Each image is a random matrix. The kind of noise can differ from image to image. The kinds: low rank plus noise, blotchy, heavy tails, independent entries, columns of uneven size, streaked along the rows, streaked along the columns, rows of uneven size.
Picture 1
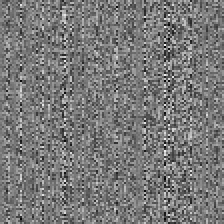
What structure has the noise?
columns of uneven size
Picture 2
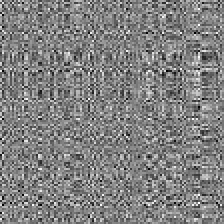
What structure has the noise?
low rank plus noise
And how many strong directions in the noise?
two
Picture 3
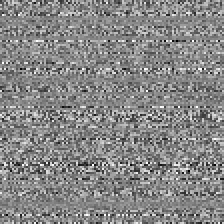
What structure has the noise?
rows of uneven size
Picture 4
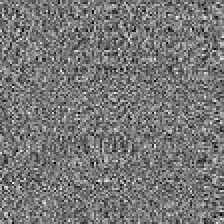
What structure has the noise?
low rank plus noise
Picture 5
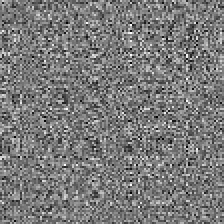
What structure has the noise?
low rank plus noise
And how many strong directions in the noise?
five to eight
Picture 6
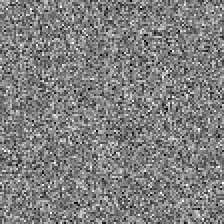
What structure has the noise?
independent entries
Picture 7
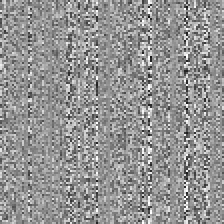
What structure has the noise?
columns of uneven size
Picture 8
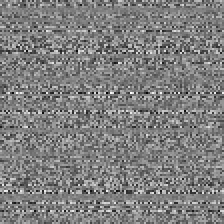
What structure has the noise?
rows of uneven size
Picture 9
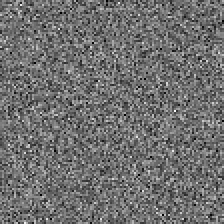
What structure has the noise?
independent entries
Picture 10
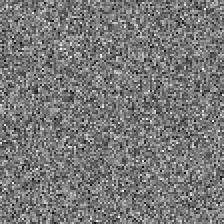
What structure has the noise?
independent entries
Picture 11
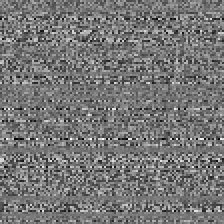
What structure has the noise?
rows of uneven size
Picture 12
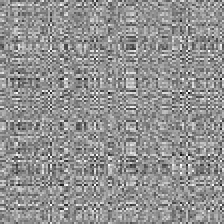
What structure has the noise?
low rank plus noise
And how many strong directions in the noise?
two
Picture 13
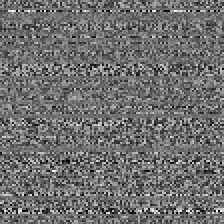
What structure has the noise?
rows of uneven size
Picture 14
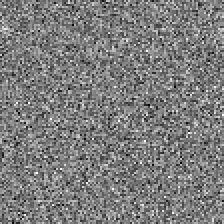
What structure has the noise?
independent entries
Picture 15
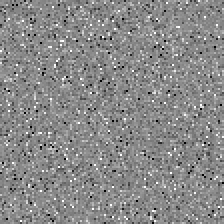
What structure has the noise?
heavy tails
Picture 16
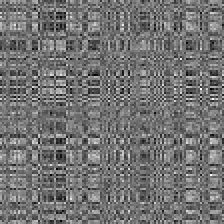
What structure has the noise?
low rank plus noise
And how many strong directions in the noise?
one
